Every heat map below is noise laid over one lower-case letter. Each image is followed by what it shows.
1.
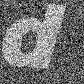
light d
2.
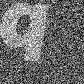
light q
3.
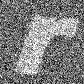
light r
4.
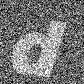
light d
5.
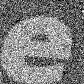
light e
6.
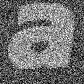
light a
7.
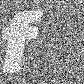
light f
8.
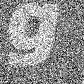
light g
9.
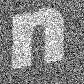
light n
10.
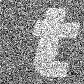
light t
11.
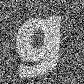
light g
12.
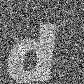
light d
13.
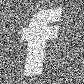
light f
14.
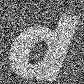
light d
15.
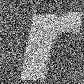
light r
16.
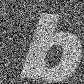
light b
